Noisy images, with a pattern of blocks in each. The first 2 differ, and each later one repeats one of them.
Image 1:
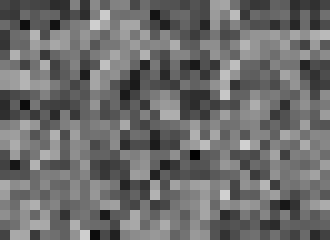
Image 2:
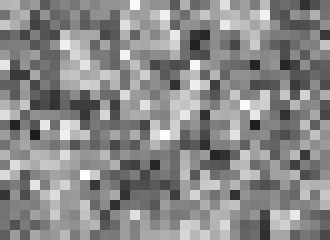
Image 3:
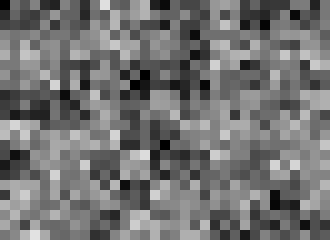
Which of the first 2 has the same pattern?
1
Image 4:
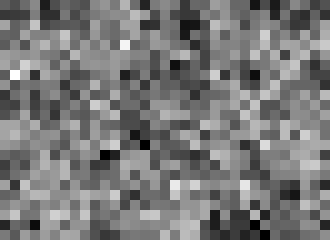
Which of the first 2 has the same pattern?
1
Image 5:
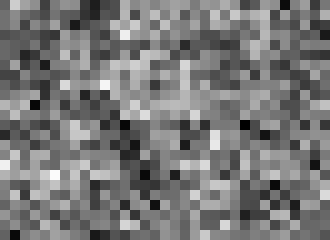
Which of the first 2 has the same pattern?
2
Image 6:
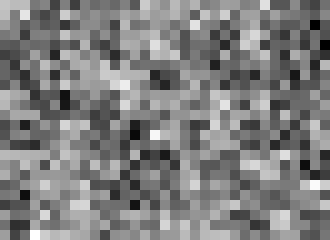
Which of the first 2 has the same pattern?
2
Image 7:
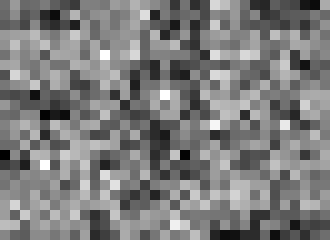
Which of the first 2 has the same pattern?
1
